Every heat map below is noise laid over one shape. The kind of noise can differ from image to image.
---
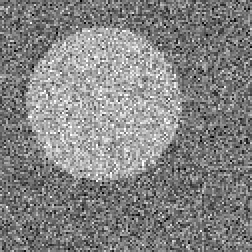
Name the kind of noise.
independent entries
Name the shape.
disc
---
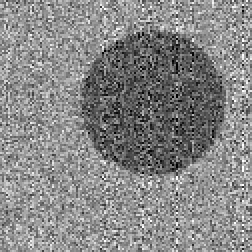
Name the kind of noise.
columns of uneven size
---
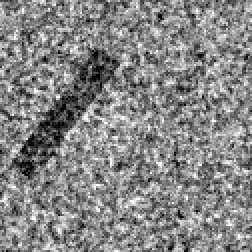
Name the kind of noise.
blotchy
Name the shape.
bar
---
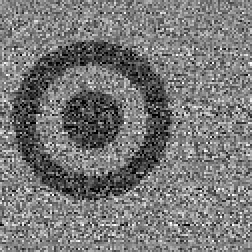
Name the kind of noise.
rows of uneven size
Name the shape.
bullseye
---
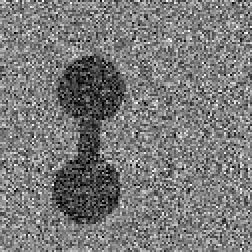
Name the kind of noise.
low rank plus noise
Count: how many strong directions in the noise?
five to eight
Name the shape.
dumbbell
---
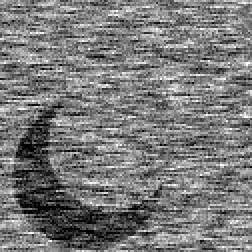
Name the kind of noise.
streaked along the rows
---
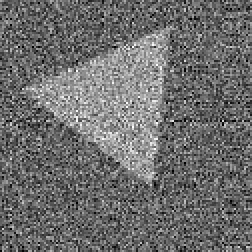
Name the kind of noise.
low rank plus noise
